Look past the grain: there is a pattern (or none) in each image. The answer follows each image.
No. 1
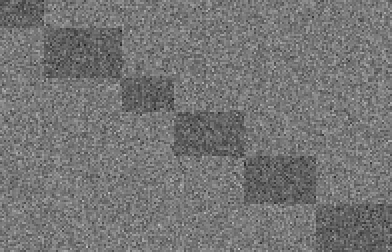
blocks along the diagonal
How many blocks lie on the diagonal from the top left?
6
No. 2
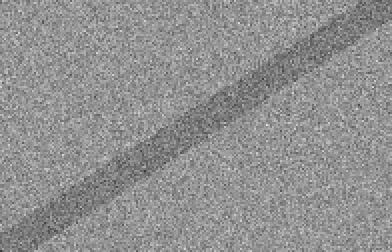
a diagonal band
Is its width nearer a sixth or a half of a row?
a sixth
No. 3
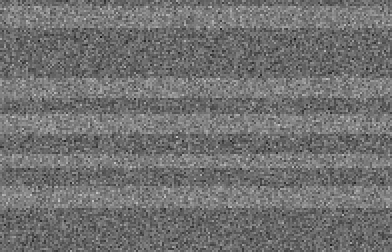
bands of rows
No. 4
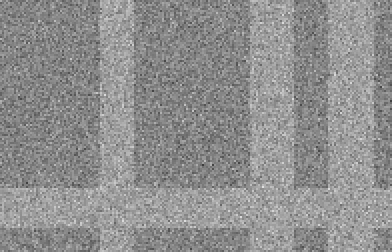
bands of rows crossing bands of columns
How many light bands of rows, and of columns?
1 and 3
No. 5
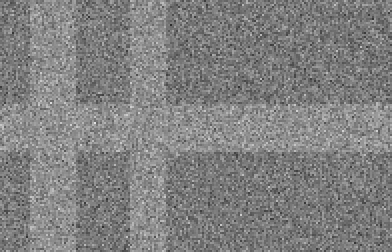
bands of rows crossing bands of columns
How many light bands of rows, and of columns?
1 and 2
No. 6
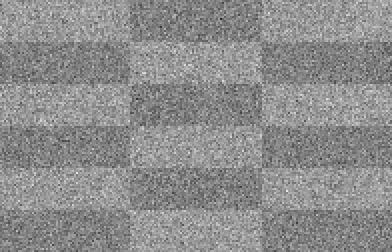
a checkerboard
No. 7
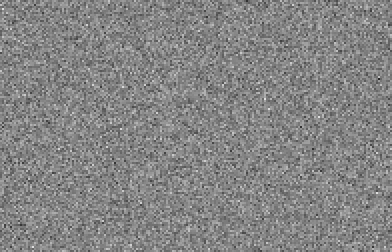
only noise
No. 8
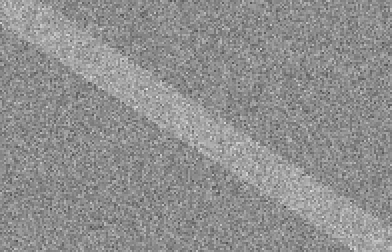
a diagonal band
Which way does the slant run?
top left to bottom right
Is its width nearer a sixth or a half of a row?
a sixth
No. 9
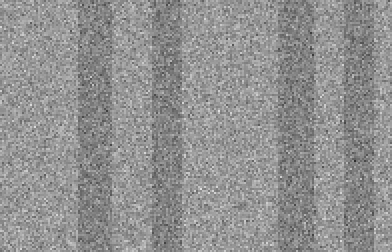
bands of columns
